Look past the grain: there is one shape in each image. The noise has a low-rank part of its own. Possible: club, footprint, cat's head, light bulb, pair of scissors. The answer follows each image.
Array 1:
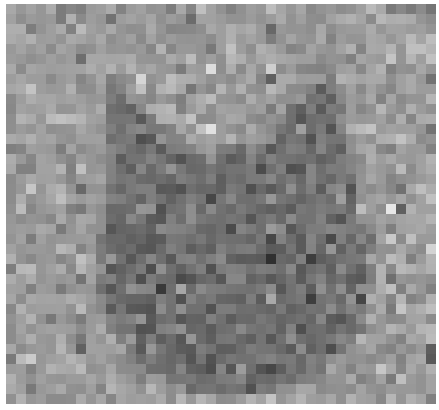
cat's head
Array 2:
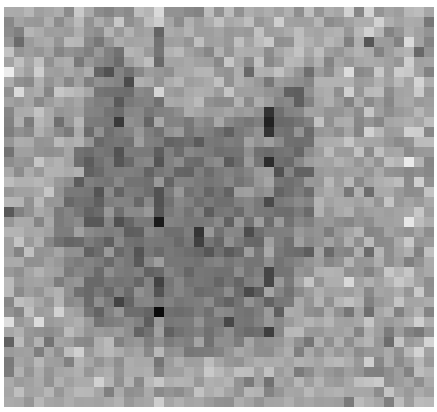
cat's head
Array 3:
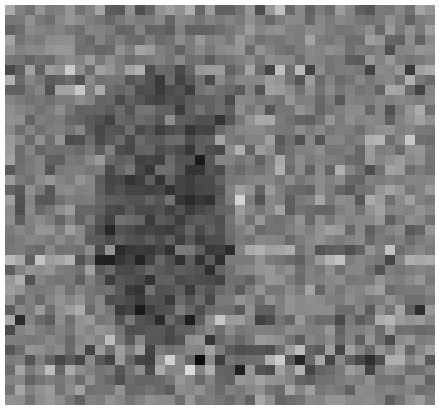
footprint
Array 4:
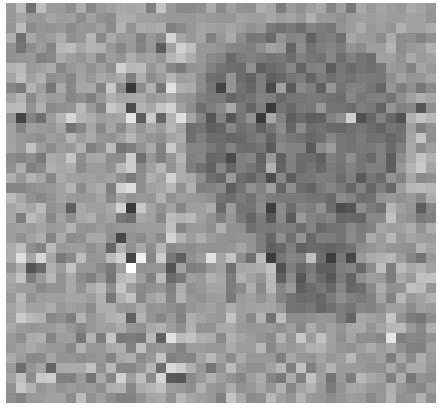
light bulb
